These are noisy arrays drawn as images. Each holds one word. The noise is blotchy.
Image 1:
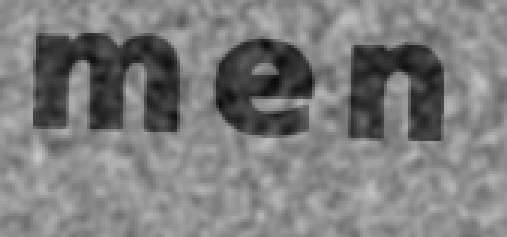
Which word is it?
men
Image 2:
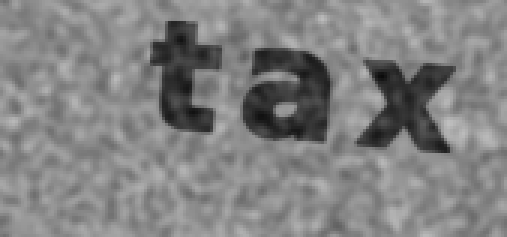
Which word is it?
tax
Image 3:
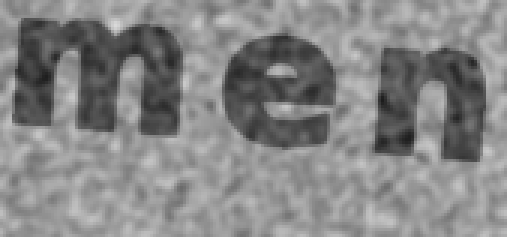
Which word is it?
men
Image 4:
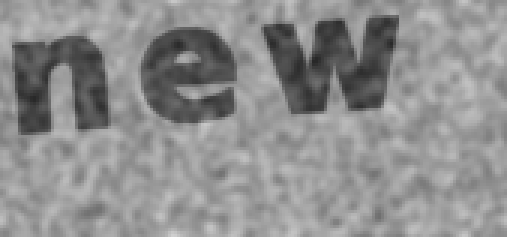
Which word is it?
new
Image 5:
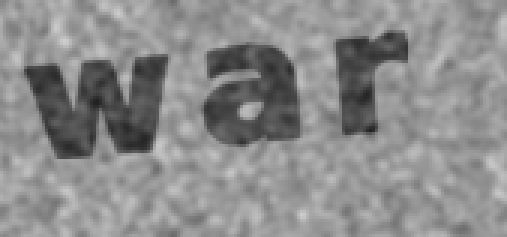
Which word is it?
war
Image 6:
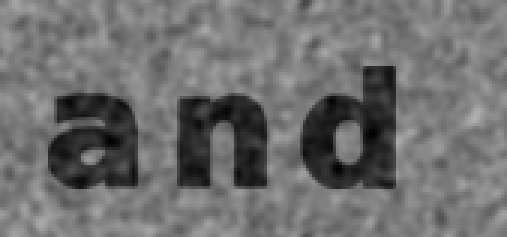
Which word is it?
and
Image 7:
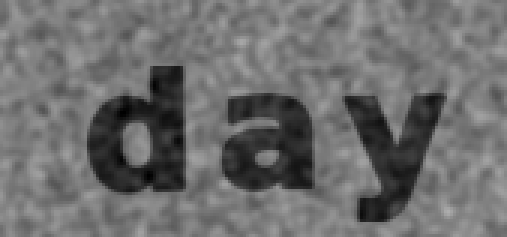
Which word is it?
day
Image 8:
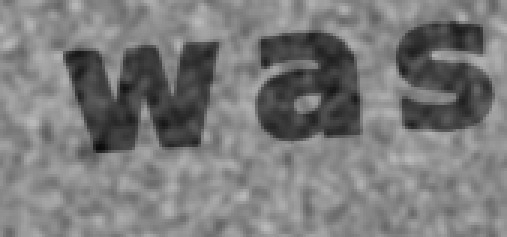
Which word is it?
was
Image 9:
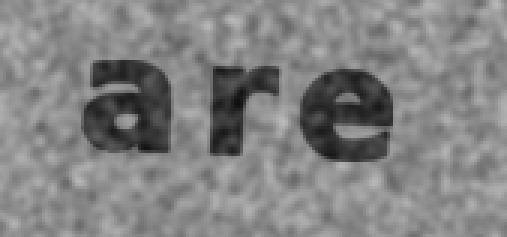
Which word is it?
are
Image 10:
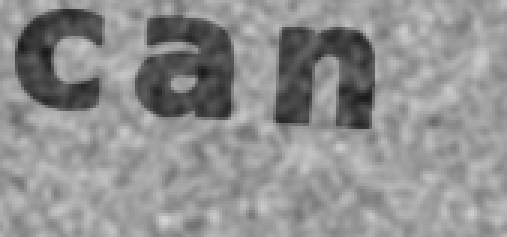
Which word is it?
can
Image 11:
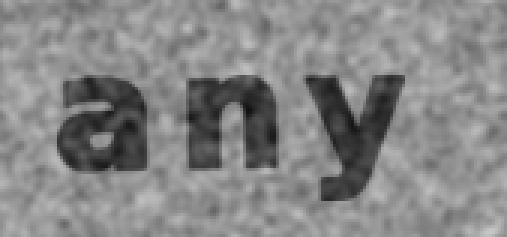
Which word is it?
any
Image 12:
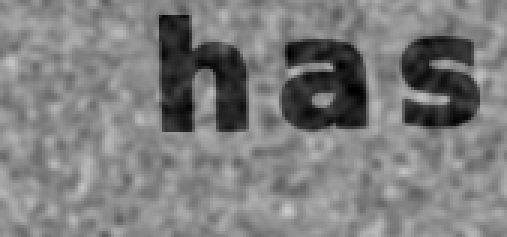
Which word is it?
has
